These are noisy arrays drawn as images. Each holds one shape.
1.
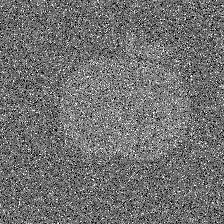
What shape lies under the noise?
apple
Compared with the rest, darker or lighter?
lighter
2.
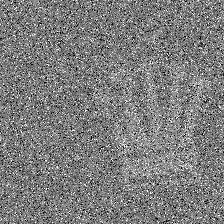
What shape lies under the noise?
chess queen
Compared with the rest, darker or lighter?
lighter
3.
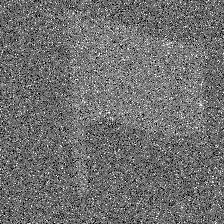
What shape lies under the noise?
flag
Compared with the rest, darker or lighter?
lighter
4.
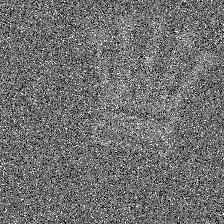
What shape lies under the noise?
chess queen
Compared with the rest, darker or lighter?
lighter
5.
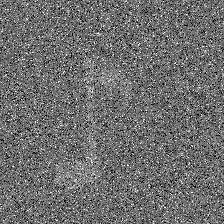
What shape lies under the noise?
musical note
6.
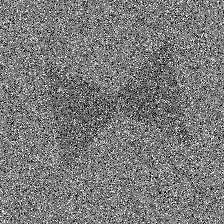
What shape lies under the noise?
bow tie
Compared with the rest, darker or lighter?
darker
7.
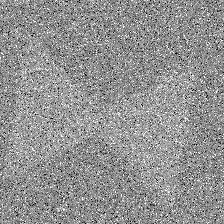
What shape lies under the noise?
bow tie
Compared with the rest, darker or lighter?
lighter
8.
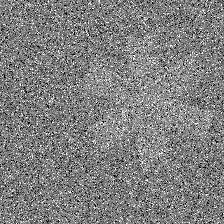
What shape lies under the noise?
asterisk
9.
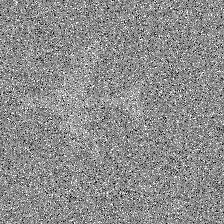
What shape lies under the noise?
airplane
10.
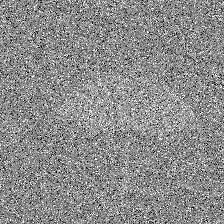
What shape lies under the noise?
umbrella
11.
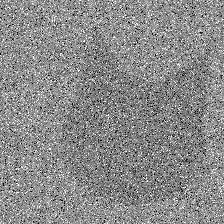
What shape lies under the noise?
cat's head
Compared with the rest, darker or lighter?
darker
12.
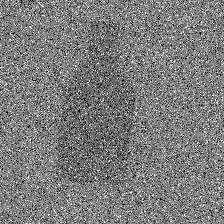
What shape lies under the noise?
bottle
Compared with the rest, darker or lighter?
darker
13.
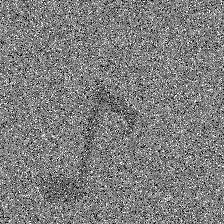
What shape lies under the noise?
musical note
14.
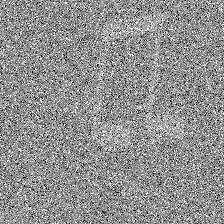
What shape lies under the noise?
pair of musical notes
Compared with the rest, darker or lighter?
lighter
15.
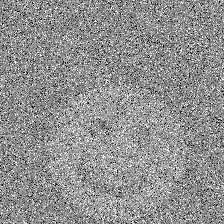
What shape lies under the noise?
smiling face
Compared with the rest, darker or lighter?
lighter
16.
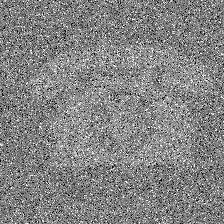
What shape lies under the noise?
telephone
